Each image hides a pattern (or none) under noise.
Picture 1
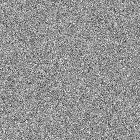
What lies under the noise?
only noise
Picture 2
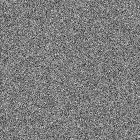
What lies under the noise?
only noise
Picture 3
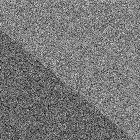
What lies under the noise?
a sharp edge
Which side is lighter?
top right
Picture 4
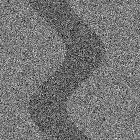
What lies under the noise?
a wavy band
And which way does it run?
top to bottom
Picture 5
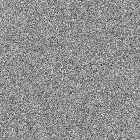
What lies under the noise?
only noise
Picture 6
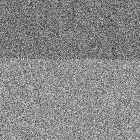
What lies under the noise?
a sharp edge
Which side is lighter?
bottom
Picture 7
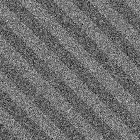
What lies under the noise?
diagonal stripes
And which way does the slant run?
top left to bottom right
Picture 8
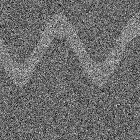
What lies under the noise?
a wavy band
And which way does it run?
left to right
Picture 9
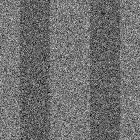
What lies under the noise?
vertical stripes
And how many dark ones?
2
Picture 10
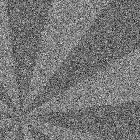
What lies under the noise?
spokes from one point
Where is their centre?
bottom left
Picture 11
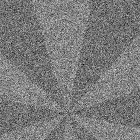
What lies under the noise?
spokes from one point
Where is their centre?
bottom middle
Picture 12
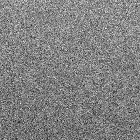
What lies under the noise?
a smooth slope
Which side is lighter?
top
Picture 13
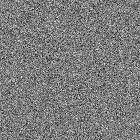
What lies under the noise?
only noise
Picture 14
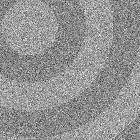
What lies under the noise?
rings round one point
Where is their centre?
top left
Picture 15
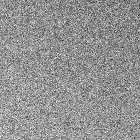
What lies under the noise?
a smooth slope
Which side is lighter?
bottom left
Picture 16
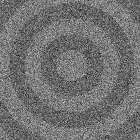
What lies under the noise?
rings round one point
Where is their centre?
centre
